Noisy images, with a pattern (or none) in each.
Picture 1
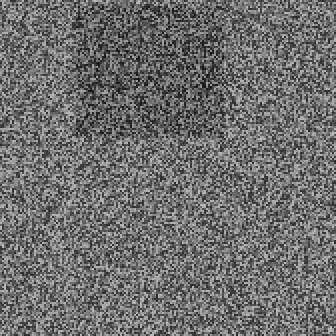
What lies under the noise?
one block
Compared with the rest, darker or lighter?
darker
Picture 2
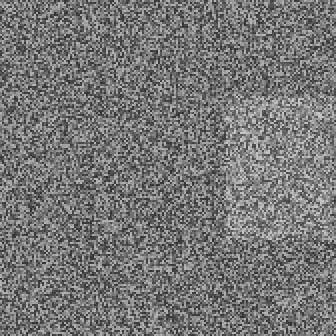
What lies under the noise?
one block
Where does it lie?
middle right
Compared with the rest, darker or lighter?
lighter
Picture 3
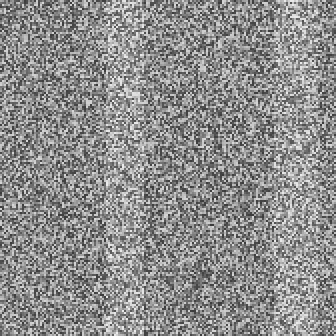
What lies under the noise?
bands of columns
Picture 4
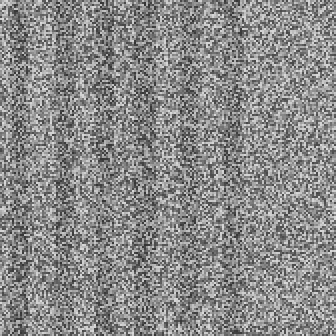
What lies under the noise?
bands of columns
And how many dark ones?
6
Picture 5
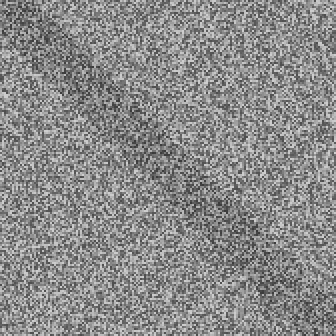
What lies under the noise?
a diagonal band
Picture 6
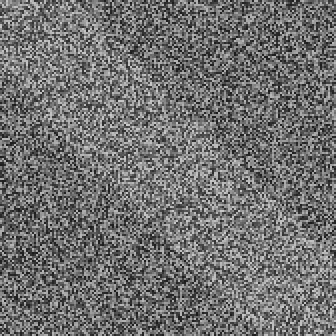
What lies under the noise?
a diagonal band
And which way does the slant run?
top left to bottom right
